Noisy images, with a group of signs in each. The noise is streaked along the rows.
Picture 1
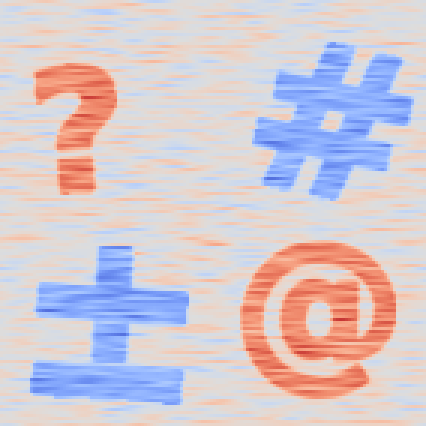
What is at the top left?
question mark
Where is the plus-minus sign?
bottom left
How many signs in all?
4
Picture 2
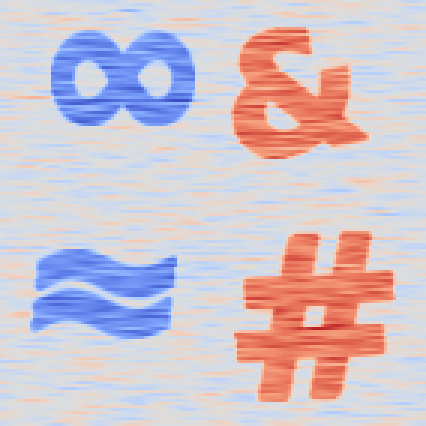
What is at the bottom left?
approximately sign
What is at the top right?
ampersand
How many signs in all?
4
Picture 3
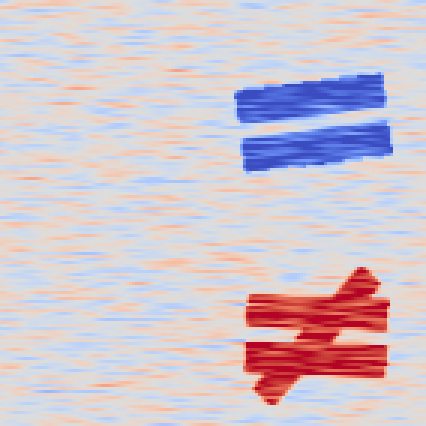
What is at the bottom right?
not-equal sign
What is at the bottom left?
nothing
